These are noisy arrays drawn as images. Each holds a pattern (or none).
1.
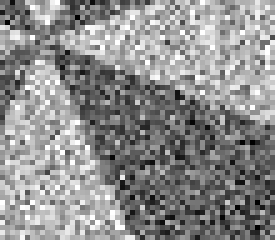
spokes from one point
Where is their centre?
top left
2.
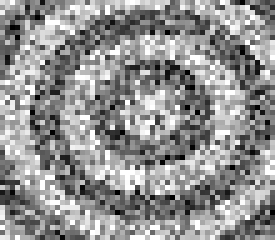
rings round one point
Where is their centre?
centre
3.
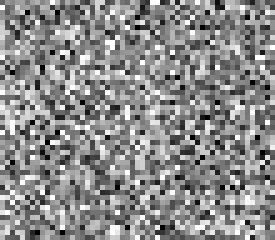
only noise
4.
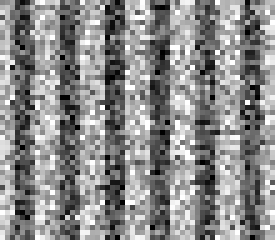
vertical stripes
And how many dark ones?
6
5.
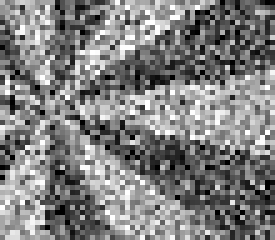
spokes from one point
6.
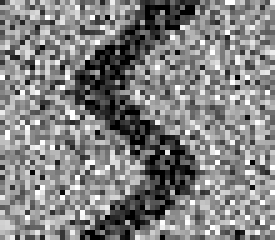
a wavy band
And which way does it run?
top to bottom
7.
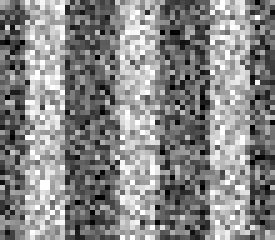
vertical stripes
